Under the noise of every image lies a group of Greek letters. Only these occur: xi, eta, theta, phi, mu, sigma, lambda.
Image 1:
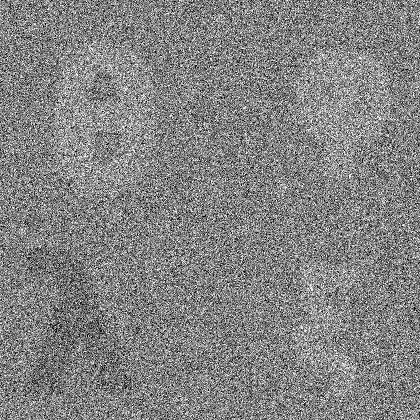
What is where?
top left: light theta; top right: light phi; bottom left: dark lambda; bottom right: light xi
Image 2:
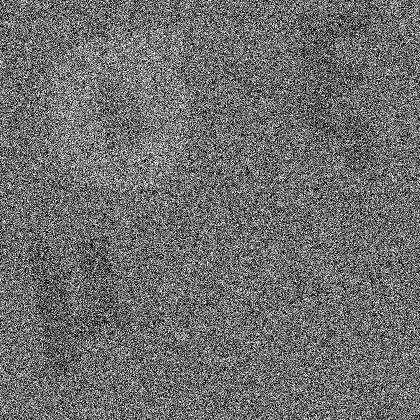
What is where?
top left: light sigma; top right: dark xi; bottom left: dark mu
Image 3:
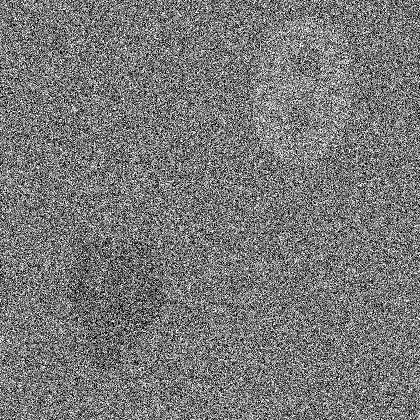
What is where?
top right: light theta; bottom left: dark phi
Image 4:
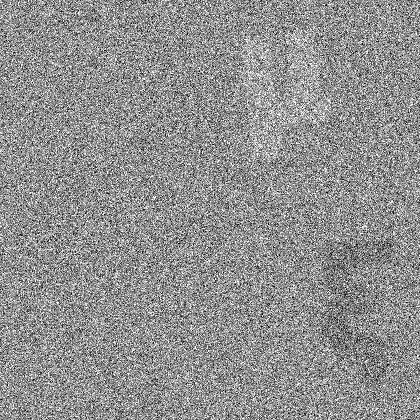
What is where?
top right: light mu; bottom right: dark xi
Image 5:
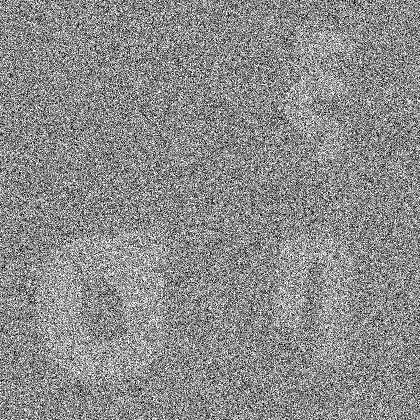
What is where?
top right: light xi; bottom left: light sigma; bottom right: light eta
